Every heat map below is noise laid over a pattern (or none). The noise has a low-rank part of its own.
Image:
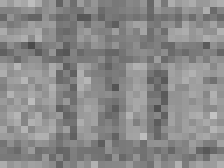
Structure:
bands of rows crossing bands of columns
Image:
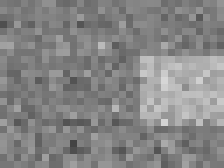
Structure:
one block
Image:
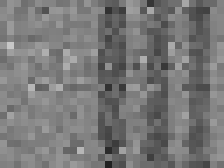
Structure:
bands of columns
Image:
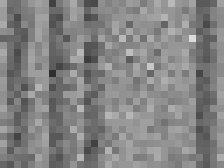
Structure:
bands of columns
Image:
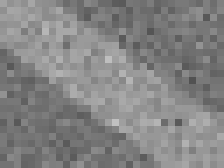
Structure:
a diagonal band
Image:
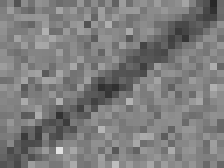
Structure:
a diagonal band
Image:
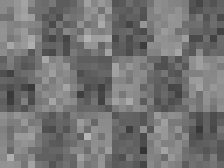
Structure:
a checkerboard
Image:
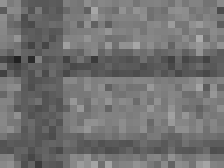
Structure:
bands of rows crossing bands of columns
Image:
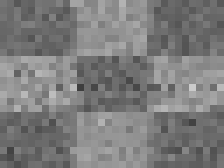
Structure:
a checkerboard
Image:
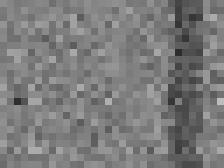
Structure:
one band of columns
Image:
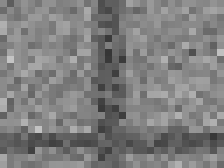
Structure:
bands of rows crossing bands of columns
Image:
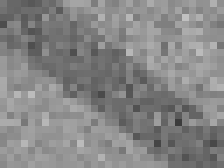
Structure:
a diagonal band
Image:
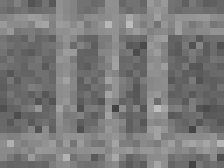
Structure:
bands of rows crossing bands of columns
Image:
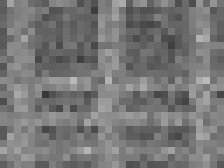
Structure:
bands of rows crossing bands of columns
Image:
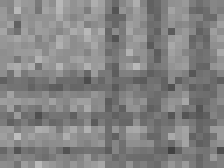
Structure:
bands of rows crossing bands of columns
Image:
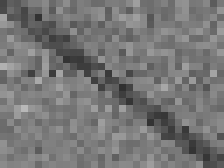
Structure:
a diagonal band
